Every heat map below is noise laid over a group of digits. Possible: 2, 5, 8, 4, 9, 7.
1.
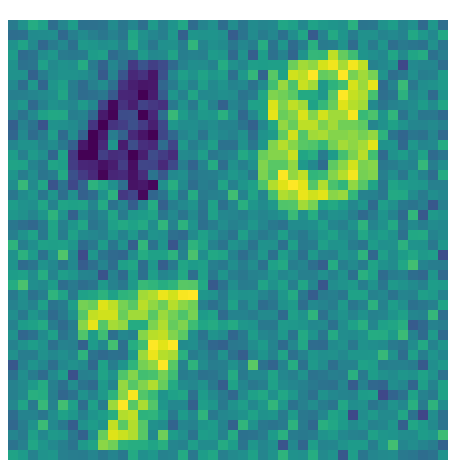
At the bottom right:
nothing
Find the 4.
top left
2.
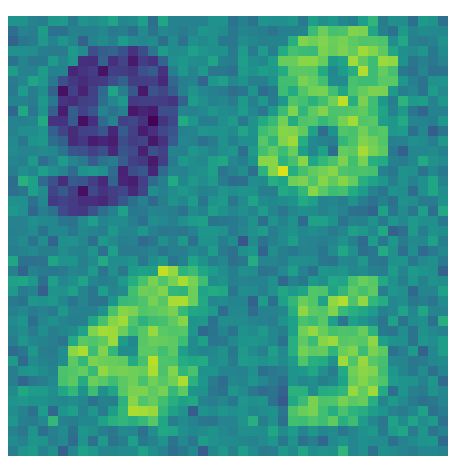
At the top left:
9
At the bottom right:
5
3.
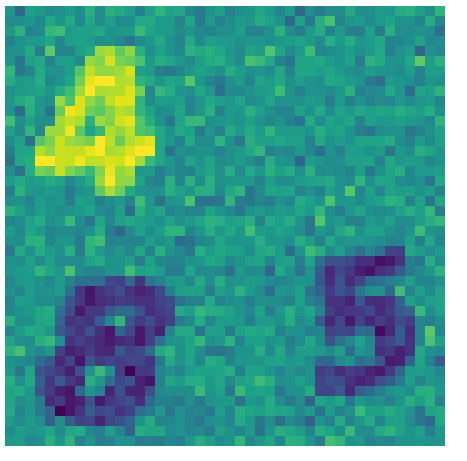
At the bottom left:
8
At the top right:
nothing
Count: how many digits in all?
3
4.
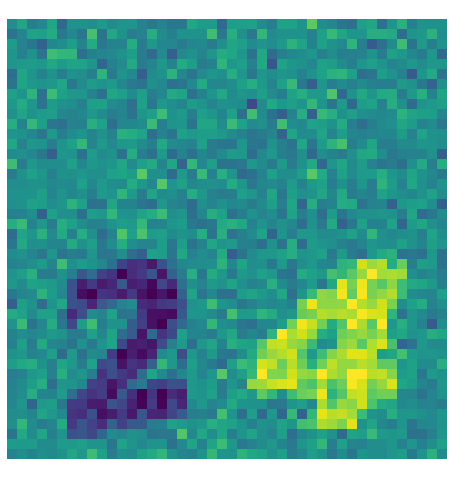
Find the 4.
bottom right
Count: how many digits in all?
2
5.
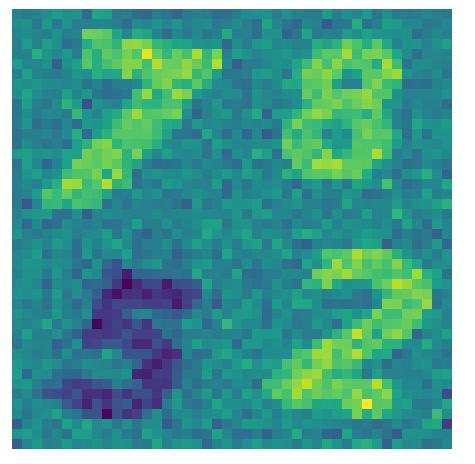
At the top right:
8
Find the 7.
top left
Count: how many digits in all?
4
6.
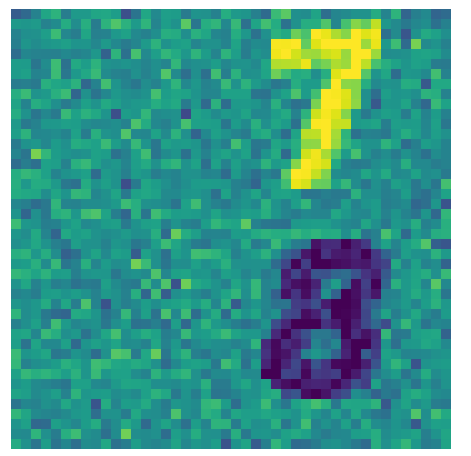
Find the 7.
top right
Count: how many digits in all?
2
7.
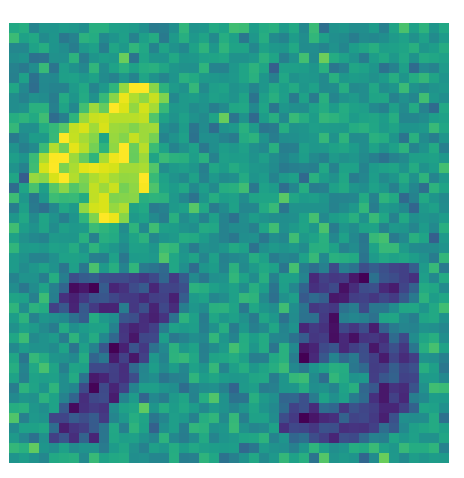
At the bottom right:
5
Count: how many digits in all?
3
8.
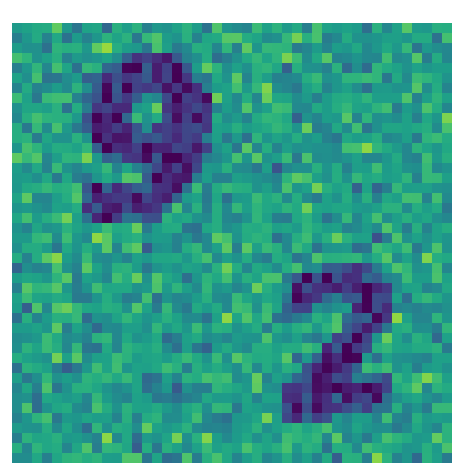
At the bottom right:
2
